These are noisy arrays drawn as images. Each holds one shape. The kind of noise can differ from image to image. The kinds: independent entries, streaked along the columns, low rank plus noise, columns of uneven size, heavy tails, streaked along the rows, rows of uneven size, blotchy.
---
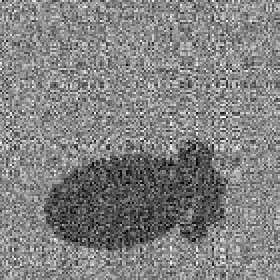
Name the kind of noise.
low rank plus noise
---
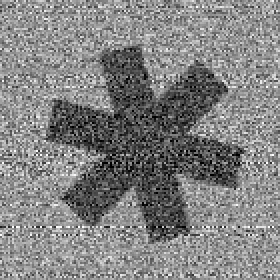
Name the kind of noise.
rows of uneven size
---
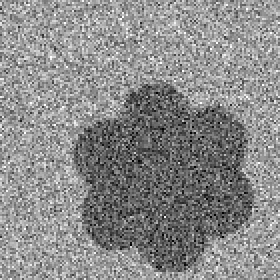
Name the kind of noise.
independent entries
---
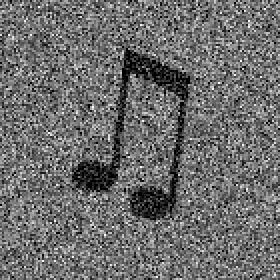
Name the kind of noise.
independent entries
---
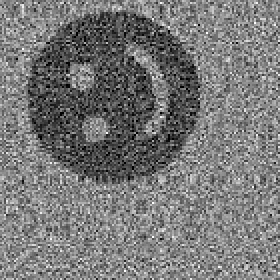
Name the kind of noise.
low rank plus noise
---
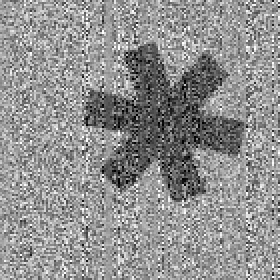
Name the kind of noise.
columns of uneven size
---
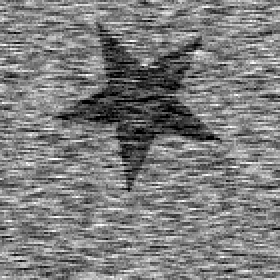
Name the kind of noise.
streaked along the rows
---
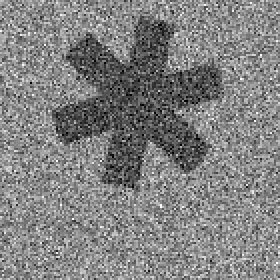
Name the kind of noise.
independent entries
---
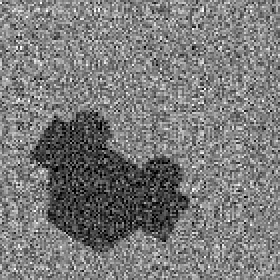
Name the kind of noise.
low rank plus noise
